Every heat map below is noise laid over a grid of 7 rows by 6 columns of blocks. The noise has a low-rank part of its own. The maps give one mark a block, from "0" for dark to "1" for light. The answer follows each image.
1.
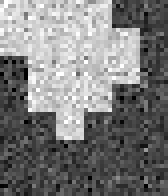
1 1 1 1 0 0
1 1 1 1 1 0
0 1 1 1 1 0
0 1 1 1 0 0
0 0 1 0 0 0
0 0 0 0 0 0
0 0 0 0 0 0
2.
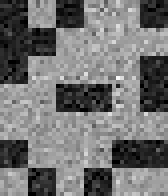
0 1 0 1 1 0
0 0 1 1 1 1
0 1 1 1 1 0
1 1 0 0 1 0
1 1 1 1 1 1
0 1 1 1 0 0
1 0 1 0 1 1
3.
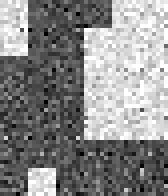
1 0 0 0 1 1
1 0 0 1 1 1
0 0 0 1 1 1
0 0 0 1 1 1
0 0 0 1 1 1
0 0 0 0 0 0
0 1 0 0 0 0
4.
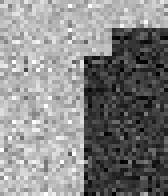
1 1 1 1 1 1
1 1 1 1 0 0
1 1 1 0 0 0
1 1 1 0 0 0
1 1 1 0 0 0
1 1 1 0 0 0
1 1 1 0 0 0
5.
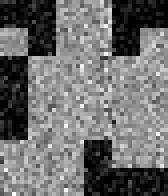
0 0 1 1 0 0
1 0 1 1 0 1
0 1 1 1 1 1
0 1 1 1 1 1
0 1 1 1 1 1
1 1 1 0 1 1
1 1 1 0 0 0
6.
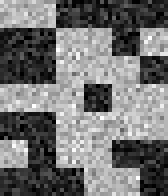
1 1 0 0 0 0
0 0 1 1 0 1
0 0 1 1 1 0
1 1 1 0 1 1
0 0 1 1 1 1
1 0 1 1 0 0
0 0 0 1 1 0
